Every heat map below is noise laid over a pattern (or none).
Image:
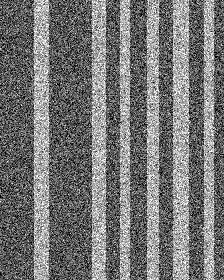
bands of columns
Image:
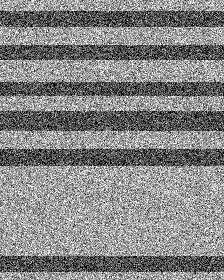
bands of rows
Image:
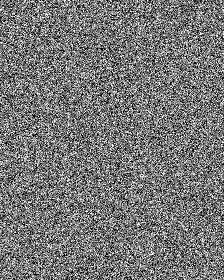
only noise
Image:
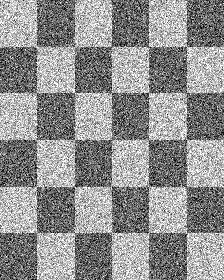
a checkerboard
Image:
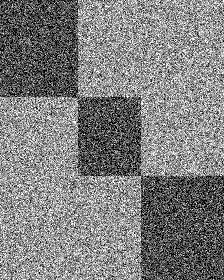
blocks along the diagonal
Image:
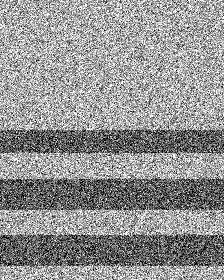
bands of rows
